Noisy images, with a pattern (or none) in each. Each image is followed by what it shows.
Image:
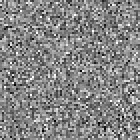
only noise
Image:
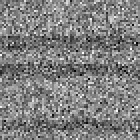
bands of rows
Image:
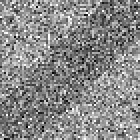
a diagonal band
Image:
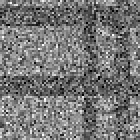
bands of rows crossing bands of columns
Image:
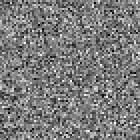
only noise
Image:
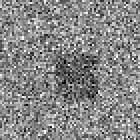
one block
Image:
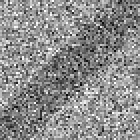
a diagonal band
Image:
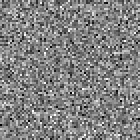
only noise
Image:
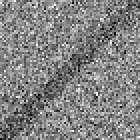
a diagonal band
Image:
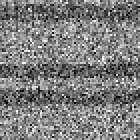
bands of rows
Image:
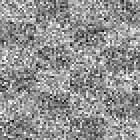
a checkerboard
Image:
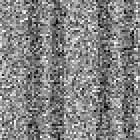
bands of columns
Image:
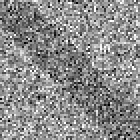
a diagonal band
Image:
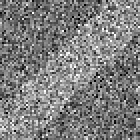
a diagonal band
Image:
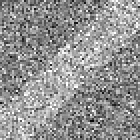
a diagonal band
